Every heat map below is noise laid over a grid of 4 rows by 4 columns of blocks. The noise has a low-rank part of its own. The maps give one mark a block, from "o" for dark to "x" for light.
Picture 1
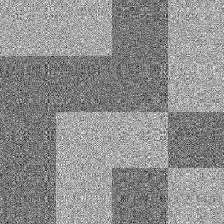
x x o x
o o o x
o x x o
o x o x
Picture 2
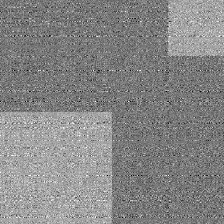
o o o x
o o o o
x x o o
x x o o
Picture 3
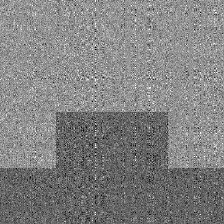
x x x x
x x x x
x o o x
o o o o
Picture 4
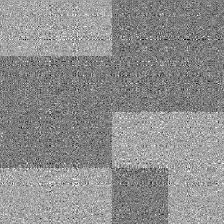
x x o o
o o o o
o o x x
x x o x
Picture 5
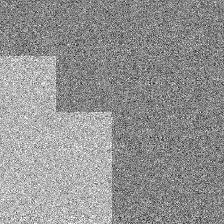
o o o o
x o o o
x x o o
x x o o
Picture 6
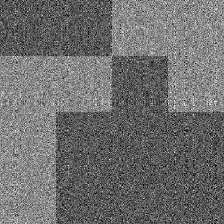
o o x x
x x o x
x o o o
x o o o
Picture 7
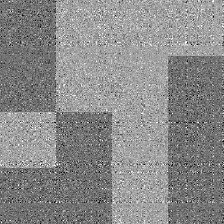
o x x x
o x x o
x o x o
o o x o
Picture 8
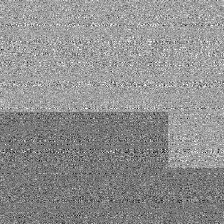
x x x x
x x x x
o o o x
o o o o
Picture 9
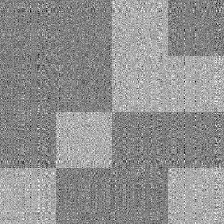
o o x o
o o x x
o x o o
x o o x
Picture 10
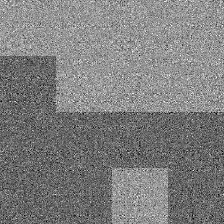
x x x x
o x x x
o o o o
o o x o
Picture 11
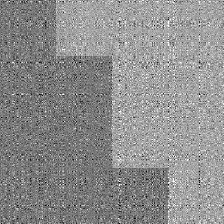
o x x x
o o x x
o o x x
o o o x
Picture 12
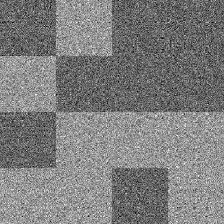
o x o o
x o o o
o x x x
x x o x
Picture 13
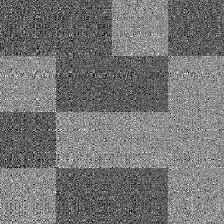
o o x o
x o o x
o x x x
x o o x
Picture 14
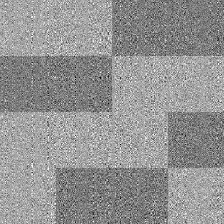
x x o o
o o x x
x x x o
x o o x
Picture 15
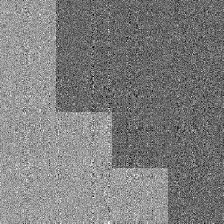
x o o o
x o o o
x x o o
x x x o
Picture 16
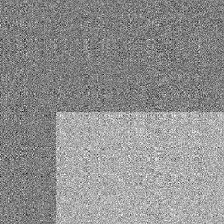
o o o o
o o o o
o x x x
o x x x
